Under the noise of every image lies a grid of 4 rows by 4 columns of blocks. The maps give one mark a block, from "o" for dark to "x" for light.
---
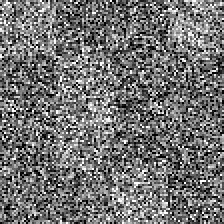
x o o x
o x o o
o x o o
o o x o
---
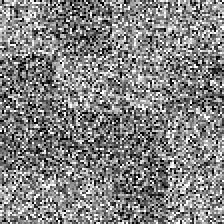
x o x x
o x x o
o o o x
x x o x
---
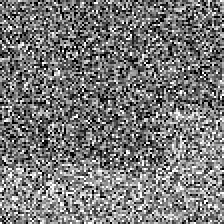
o o o o
o o o o
o o o x
x x x x
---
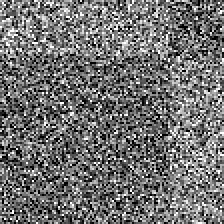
x x x o
o o o x
o o o x
o o o x
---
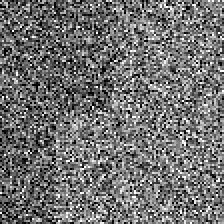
o o x x
o o x x
o x x x
o x x x
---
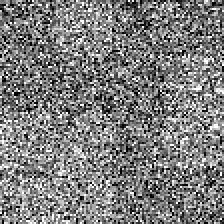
o x o o
o o o x
x x o x
x x o o
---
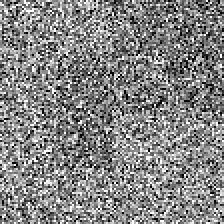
x x o o
x o o o
x o x x
x x x x
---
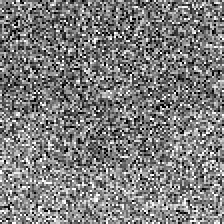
o o o o
o o o o
x o o x
x x x x
